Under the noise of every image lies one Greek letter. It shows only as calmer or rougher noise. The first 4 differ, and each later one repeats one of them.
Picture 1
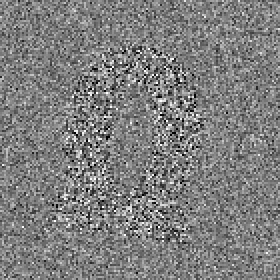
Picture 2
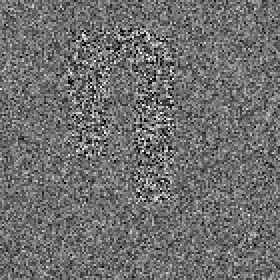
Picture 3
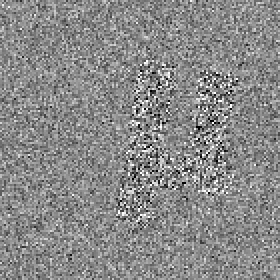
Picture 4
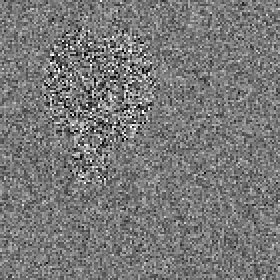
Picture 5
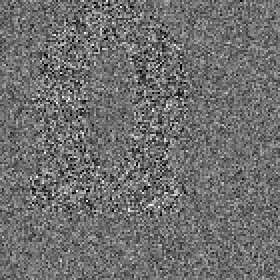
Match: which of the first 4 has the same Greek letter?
1
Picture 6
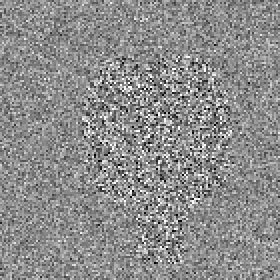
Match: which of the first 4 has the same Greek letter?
4
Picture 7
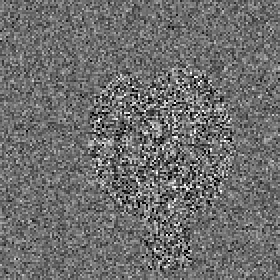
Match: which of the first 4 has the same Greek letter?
4
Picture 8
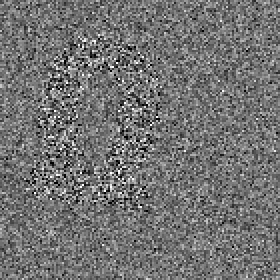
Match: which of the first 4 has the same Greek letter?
1
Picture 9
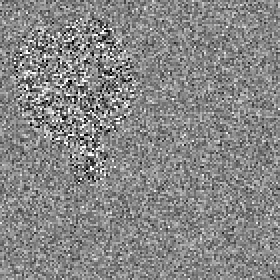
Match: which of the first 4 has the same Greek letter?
4
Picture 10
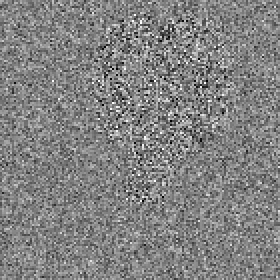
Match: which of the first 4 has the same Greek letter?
4
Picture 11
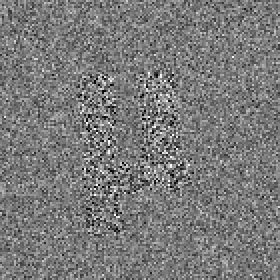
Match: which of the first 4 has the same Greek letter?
3
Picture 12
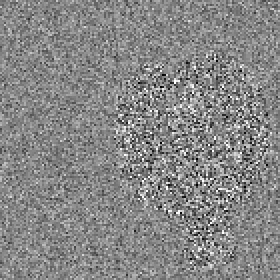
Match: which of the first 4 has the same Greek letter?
4
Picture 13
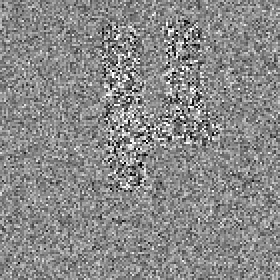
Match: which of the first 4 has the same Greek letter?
3
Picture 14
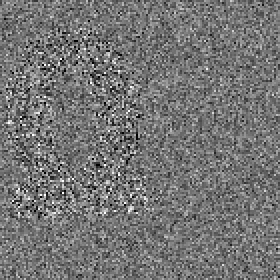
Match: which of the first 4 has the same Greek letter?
1
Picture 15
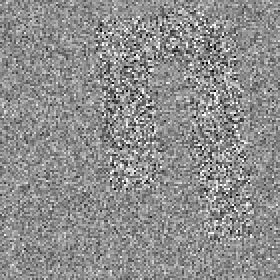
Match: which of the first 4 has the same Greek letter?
2
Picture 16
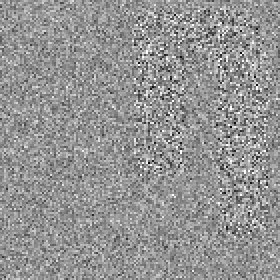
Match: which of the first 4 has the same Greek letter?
2
